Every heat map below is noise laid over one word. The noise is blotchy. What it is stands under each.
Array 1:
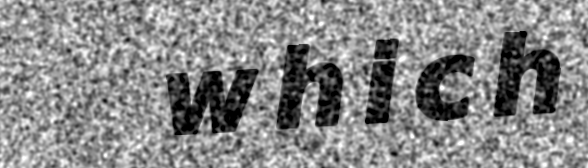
which
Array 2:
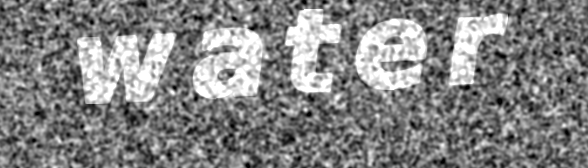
water
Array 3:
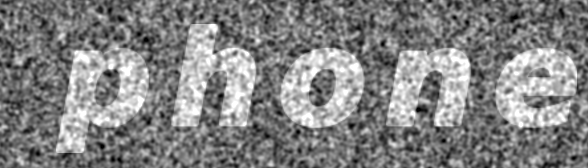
phone
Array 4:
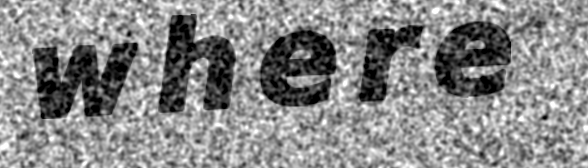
where
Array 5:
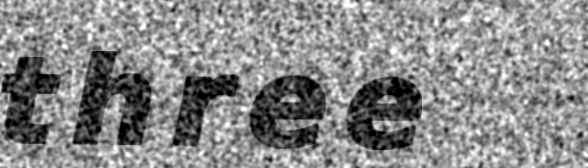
three
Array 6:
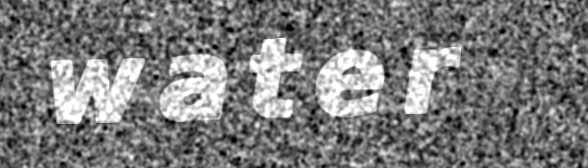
water
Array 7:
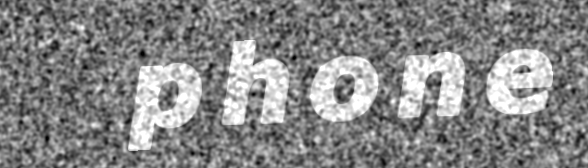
phone
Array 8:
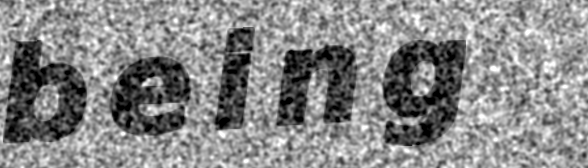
being
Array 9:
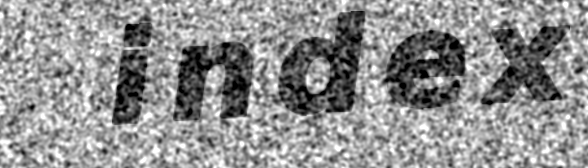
index
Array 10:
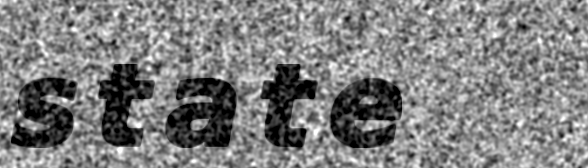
state
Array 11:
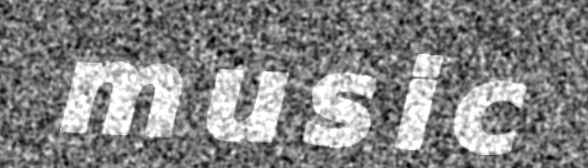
music
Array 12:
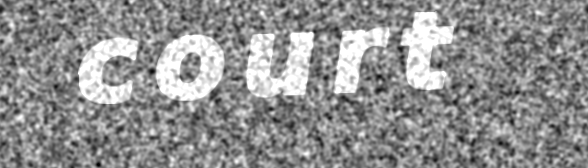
court
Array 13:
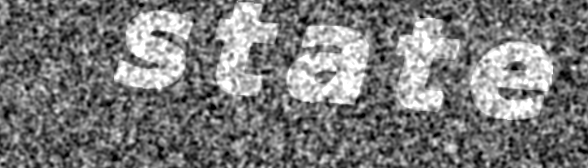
state
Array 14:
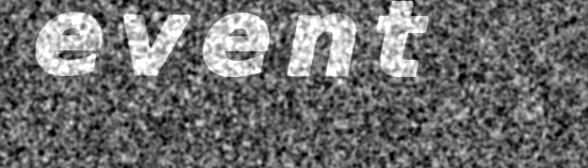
event
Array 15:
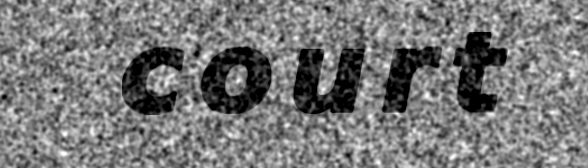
court
